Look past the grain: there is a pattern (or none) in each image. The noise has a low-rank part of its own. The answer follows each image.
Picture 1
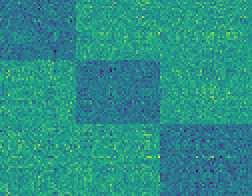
blocks along the diagonal
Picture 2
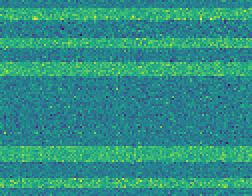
bands of rows
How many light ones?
5
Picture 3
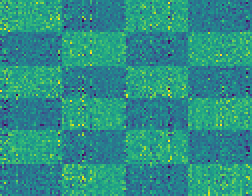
a checkerboard
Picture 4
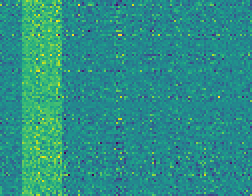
one band of columns
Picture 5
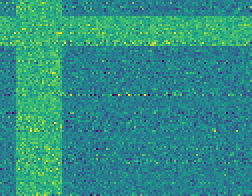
bands of rows crossing bands of columns
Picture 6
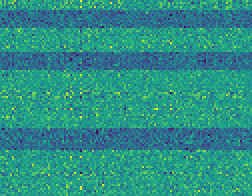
bands of rows
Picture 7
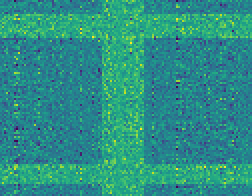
bands of rows crossing bands of columns
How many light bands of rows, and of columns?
2 and 1
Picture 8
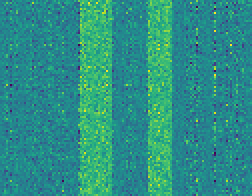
bands of columns
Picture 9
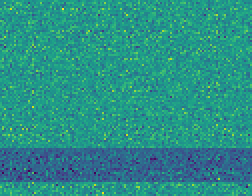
one band of rows
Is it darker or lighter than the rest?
darker
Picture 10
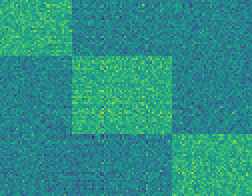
blocks along the diagonal
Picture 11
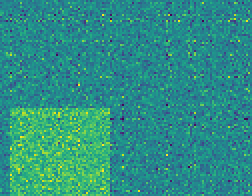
one block
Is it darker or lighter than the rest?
lighter
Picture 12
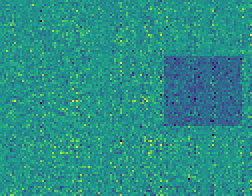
one block
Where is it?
middle right
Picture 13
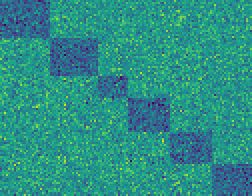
blocks along the diagonal
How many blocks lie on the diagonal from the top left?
6
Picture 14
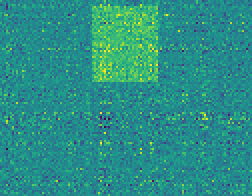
one block
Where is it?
top middle
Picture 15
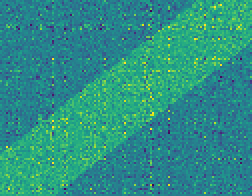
a diagonal band
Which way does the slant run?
bottom left to top right
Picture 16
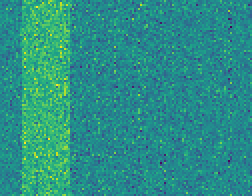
one band of columns
